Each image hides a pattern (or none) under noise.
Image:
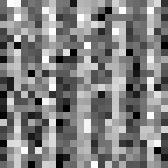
vertical stripes
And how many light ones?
5
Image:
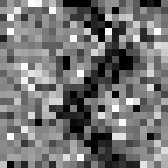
a wavy band
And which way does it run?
top to bottom
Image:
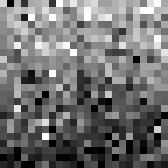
a smooth slope
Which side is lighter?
top
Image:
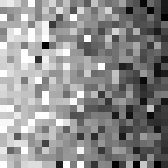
a smooth slope
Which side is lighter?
left
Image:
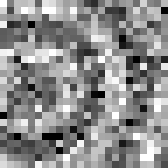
rings round one point
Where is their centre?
middle left
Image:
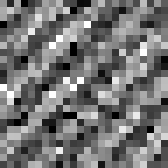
diagonal stripes
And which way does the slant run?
bottom left to top right
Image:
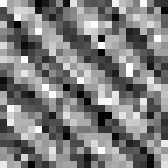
diagonal stripes
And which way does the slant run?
top left to bottom right
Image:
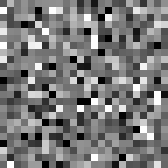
only noise
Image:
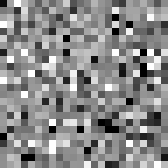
only noise
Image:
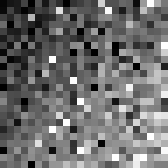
a smooth slope
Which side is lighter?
bottom right
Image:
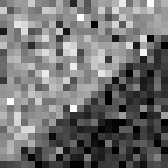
a sharp edge
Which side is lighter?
top left
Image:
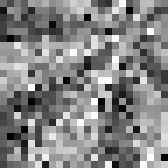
spokes from one point
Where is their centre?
top right
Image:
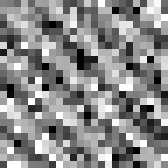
diagonal stripes
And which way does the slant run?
top left to bottom right
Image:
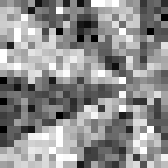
spokes from one point
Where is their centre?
middle right
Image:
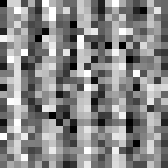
vertical stripes
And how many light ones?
5
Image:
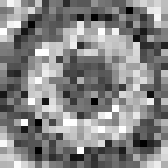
rings round one point
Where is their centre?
centre
